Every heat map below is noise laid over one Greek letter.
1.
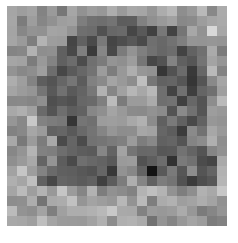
omega
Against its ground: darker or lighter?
darker
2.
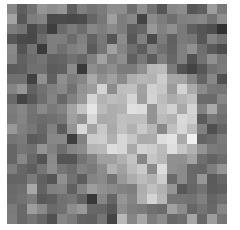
phi
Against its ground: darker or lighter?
lighter
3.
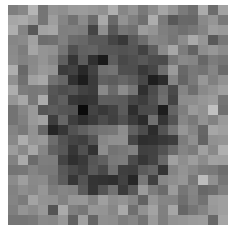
theta
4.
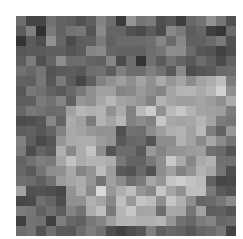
sigma
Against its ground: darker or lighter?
lighter
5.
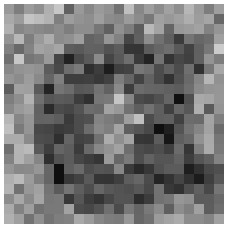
alpha
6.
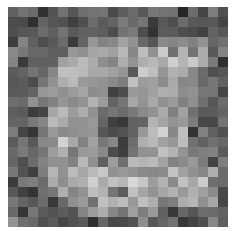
alpha
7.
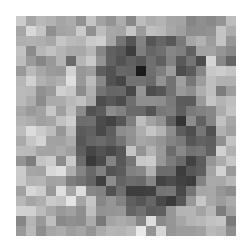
delta
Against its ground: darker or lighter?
darker
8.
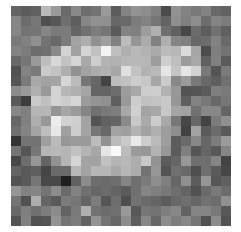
sigma
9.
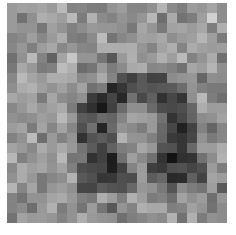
omega
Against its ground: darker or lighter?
darker
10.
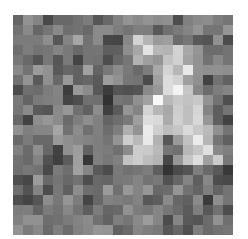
lambda
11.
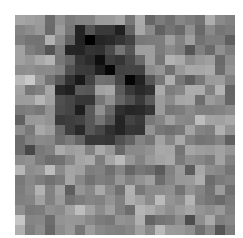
delta
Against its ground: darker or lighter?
darker
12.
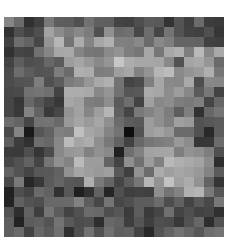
pi
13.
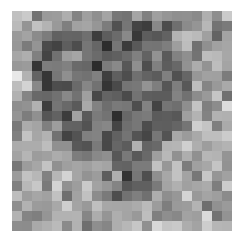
phi
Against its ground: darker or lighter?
darker
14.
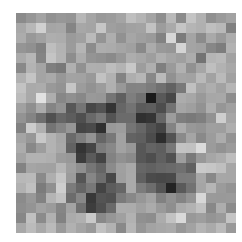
pi
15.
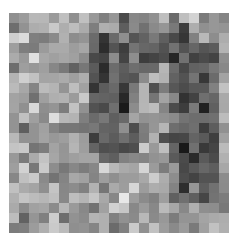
eta
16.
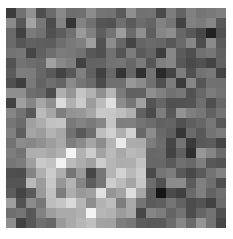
theta
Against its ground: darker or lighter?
lighter
